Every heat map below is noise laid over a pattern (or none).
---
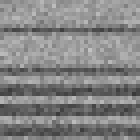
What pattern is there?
bands of rows
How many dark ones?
5
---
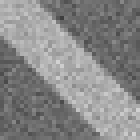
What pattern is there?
a diagonal band
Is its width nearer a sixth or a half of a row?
a half
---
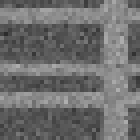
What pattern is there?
bands of rows crossing bands of columns
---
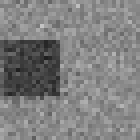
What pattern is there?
one block
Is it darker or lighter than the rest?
darker
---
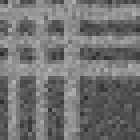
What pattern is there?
bands of rows crossing bands of columns
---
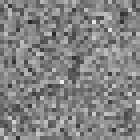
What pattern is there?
only noise
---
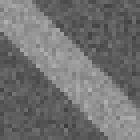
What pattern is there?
a diagonal band
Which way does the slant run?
top left to bottom right
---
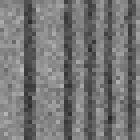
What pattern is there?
bands of columns
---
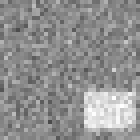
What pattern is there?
one block
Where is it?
bottom right
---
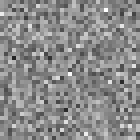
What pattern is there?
only noise
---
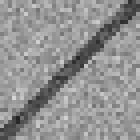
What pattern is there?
a diagonal band
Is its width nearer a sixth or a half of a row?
a sixth
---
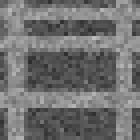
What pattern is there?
bands of rows crossing bands of columns
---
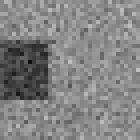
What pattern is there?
one block
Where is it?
middle left
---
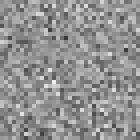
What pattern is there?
only noise
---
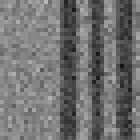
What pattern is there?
bands of columns
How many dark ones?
3
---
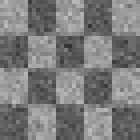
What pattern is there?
a checkerboard
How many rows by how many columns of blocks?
4 by 5
